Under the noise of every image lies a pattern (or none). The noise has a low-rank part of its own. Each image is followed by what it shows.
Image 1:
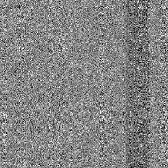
one vertical stripe
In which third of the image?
right
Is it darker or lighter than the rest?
darker
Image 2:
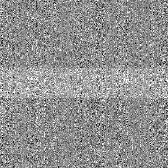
one horizontal stripe
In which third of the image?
middle
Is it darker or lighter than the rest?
lighter
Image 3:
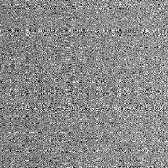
a smooth slope
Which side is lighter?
right
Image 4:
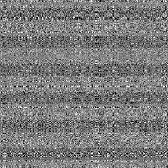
horizontal stripes
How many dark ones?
6
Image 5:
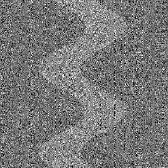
a wavy band
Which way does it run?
top to bottom
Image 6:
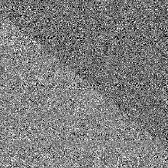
a sharp edge
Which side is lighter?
bottom left
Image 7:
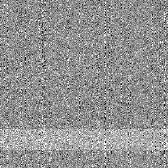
one horizontal stripe
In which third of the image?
bottom
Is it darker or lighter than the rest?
lighter
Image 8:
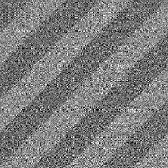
diagonal stripes
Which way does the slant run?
bottom left to top right
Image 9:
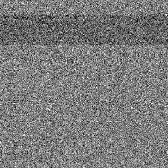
one horizontal stripe
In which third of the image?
top
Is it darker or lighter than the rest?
darker
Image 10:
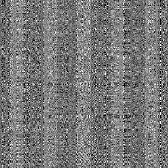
vertical stripes
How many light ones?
5
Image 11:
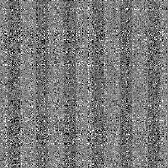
vertical stripes
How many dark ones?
6
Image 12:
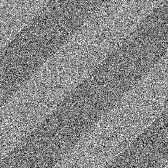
diagonal stripes
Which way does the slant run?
bottom left to top right
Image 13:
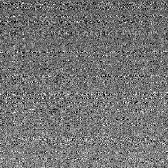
a smooth slope
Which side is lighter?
bottom
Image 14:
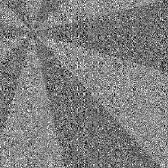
spokes from one point
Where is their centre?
top left
